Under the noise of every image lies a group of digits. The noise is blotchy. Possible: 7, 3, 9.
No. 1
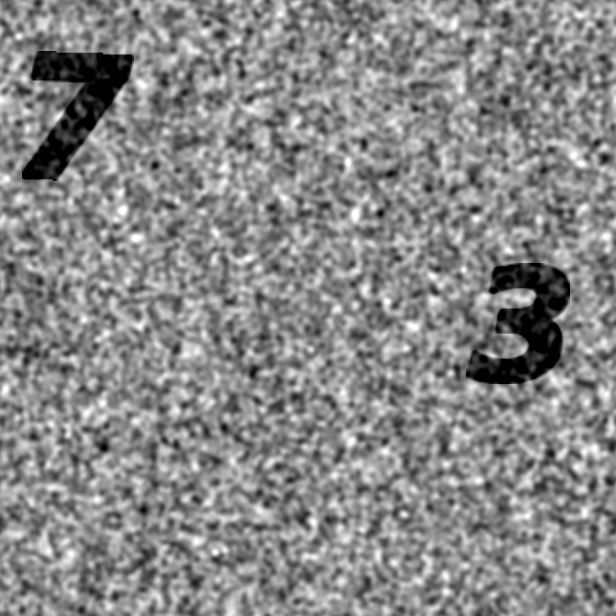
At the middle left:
nothing
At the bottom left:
nothing
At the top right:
nothing
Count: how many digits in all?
2
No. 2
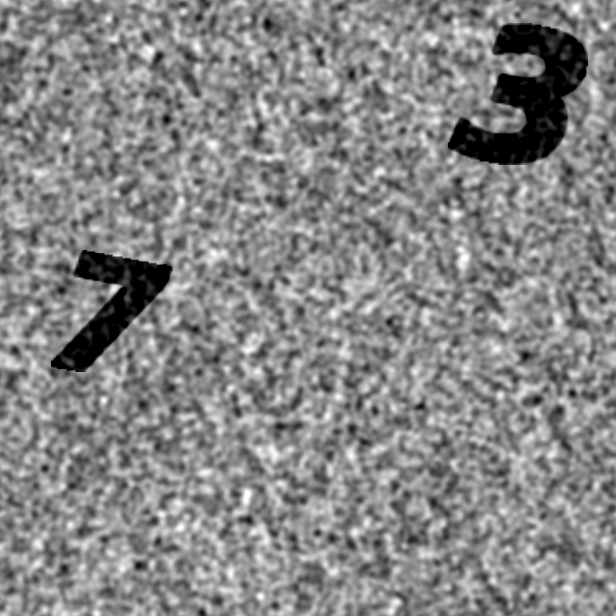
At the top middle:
nothing
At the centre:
nothing
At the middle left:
7
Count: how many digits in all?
2
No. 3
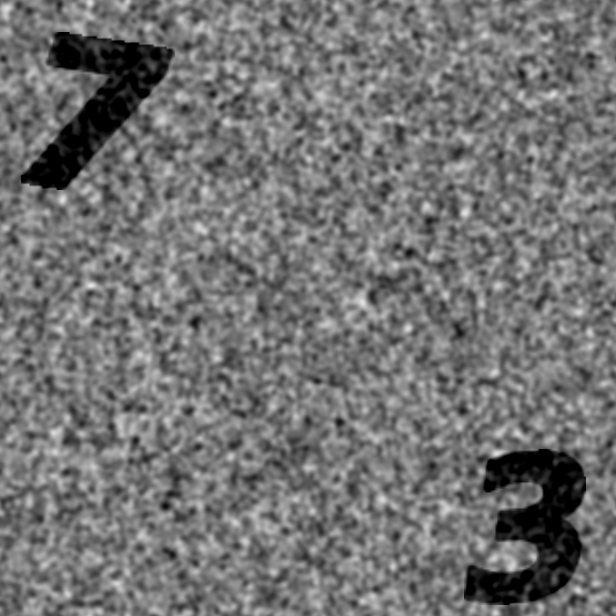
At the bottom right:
3
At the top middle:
nothing
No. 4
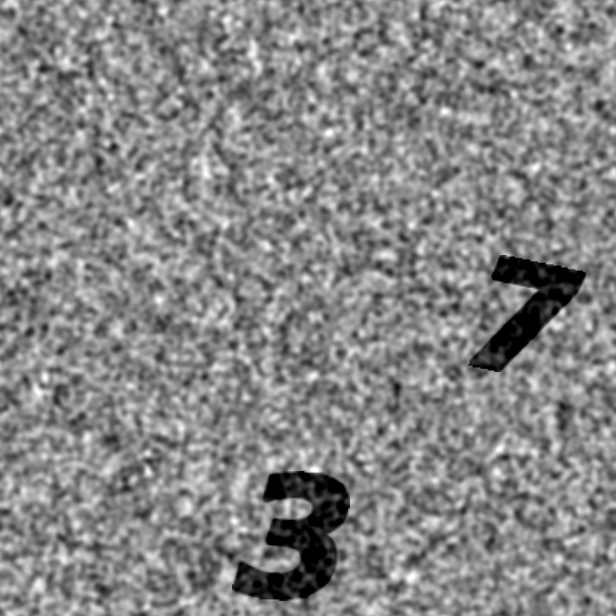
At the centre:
nothing
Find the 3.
bottom middle
